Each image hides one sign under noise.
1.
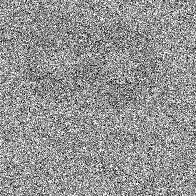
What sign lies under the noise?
infinity sign
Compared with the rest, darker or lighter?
darker
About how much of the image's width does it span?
two thirds
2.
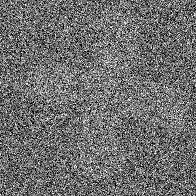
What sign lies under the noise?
plus sign
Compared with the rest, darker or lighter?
lighter
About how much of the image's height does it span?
nearly all
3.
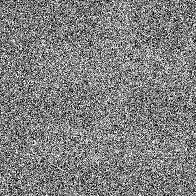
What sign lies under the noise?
plus-minus sign
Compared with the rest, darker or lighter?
lighter
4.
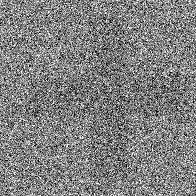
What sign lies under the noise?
plus sign
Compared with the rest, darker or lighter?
darker
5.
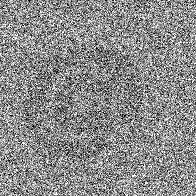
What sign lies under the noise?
at sign
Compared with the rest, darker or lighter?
darker
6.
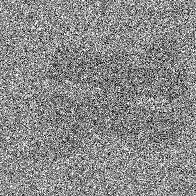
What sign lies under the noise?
not-equal sign
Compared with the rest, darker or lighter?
darker
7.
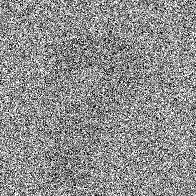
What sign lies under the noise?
question mark
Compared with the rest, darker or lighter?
darker
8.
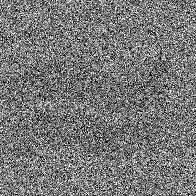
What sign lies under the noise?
approximately sign
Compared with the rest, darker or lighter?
darker
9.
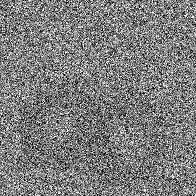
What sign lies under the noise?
infinity sign
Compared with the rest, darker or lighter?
darker
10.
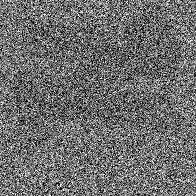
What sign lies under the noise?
not-equal sign
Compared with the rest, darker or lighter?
darker
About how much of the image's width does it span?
nearly all
